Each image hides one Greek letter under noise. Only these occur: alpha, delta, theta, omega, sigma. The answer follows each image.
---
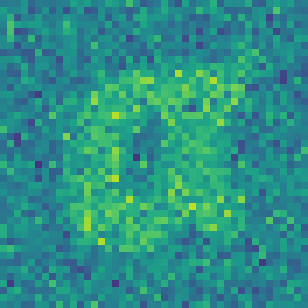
alpha
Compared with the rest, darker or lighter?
lighter
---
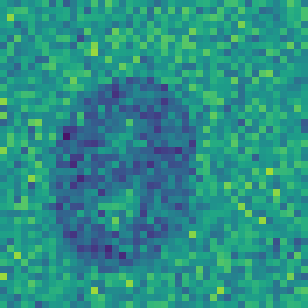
theta
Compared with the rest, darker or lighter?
darker
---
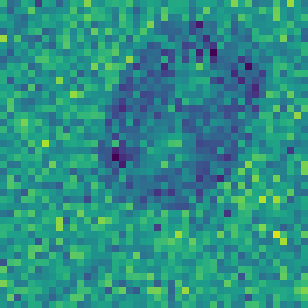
theta
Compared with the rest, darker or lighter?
darker
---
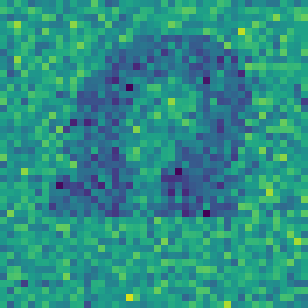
omega
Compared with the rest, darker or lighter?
darker
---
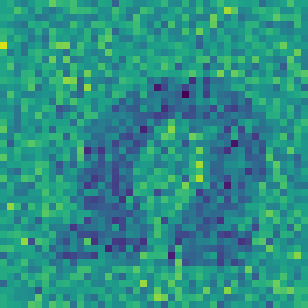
omega
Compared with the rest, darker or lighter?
darker
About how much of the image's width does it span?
two thirds
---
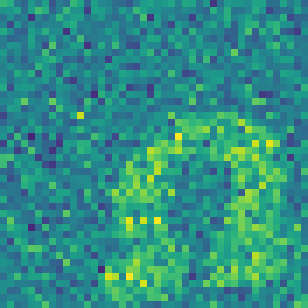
omega
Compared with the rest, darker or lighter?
lighter
